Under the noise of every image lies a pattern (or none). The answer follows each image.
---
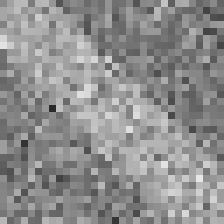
a diagonal band
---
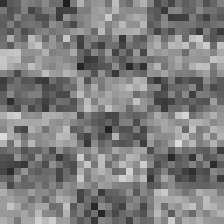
a checkerboard
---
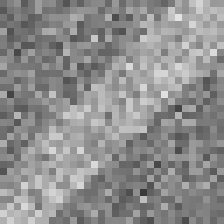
a diagonal band
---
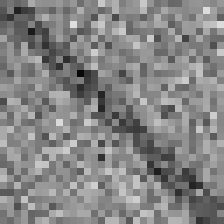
a diagonal band
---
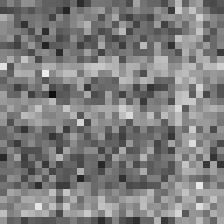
bands of rows crossing bands of columns
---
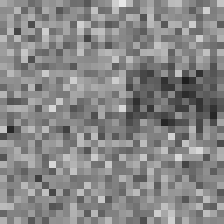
one block
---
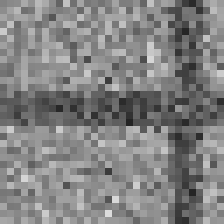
bands of rows crossing bands of columns
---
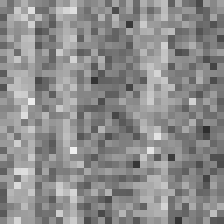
bands of columns
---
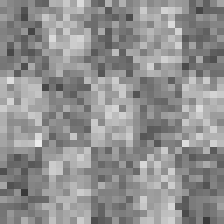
a checkerboard
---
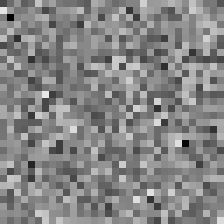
only noise
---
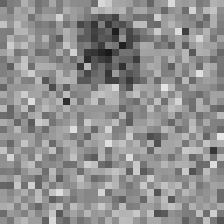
one block
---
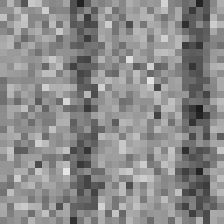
bands of columns
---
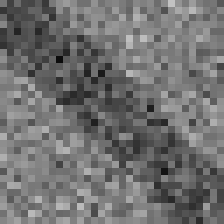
a diagonal band
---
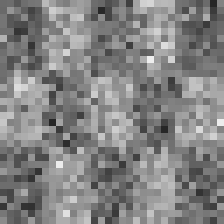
a checkerboard
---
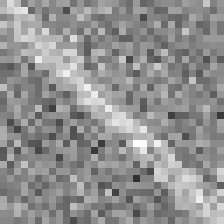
a diagonal band
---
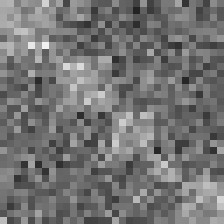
blocks along the diagonal
